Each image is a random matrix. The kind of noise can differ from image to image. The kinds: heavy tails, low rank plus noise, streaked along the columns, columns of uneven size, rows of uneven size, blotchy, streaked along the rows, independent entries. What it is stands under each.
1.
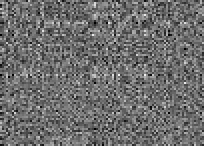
low rank plus noise
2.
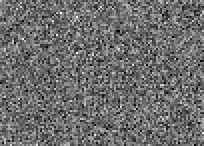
independent entries
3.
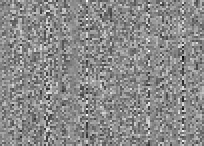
columns of uneven size
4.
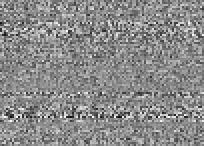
rows of uneven size
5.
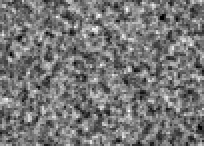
blotchy
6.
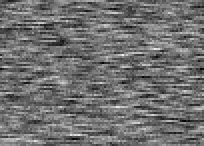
streaked along the rows
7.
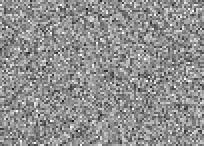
independent entries
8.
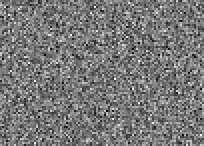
independent entries
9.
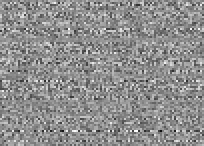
rows of uneven size
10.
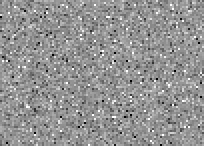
heavy tails
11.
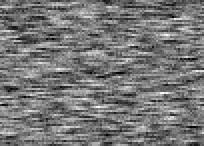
streaked along the rows
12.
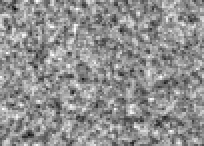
blotchy
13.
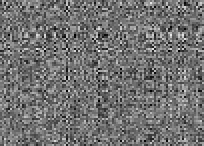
low rank plus noise
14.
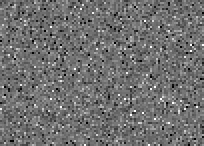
heavy tails
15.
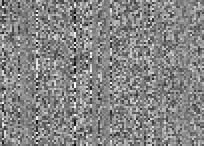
columns of uneven size
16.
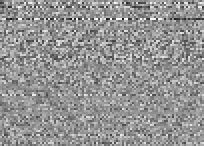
rows of uneven size
